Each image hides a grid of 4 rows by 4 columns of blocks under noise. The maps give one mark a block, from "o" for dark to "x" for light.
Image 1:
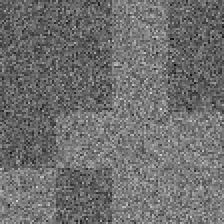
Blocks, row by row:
o o x o
o o x o
o x x x
x o x x
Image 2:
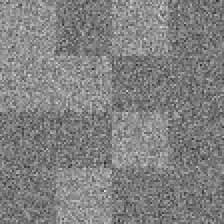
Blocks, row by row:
x o x o
x x o o
o o x o
o x o o
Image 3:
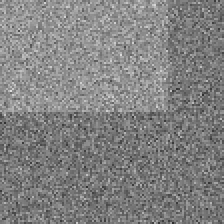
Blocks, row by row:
x x x o
x x x o
o o o o
o o o o
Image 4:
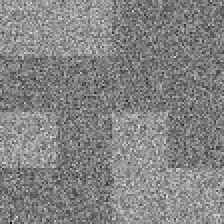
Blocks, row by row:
x x o o
o o o o
x o x o
o o x x
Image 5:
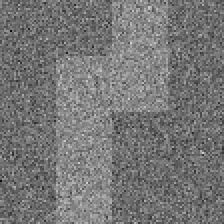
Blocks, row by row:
o o x o
o x x o
o x o o
o x o o
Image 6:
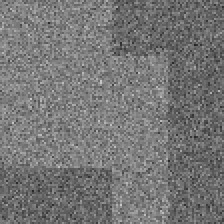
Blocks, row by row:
x x o o
x x x o
x x x o
o o x o
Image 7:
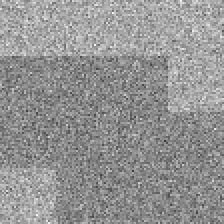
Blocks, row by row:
x x x x
o o o x
o o o o
x o o o
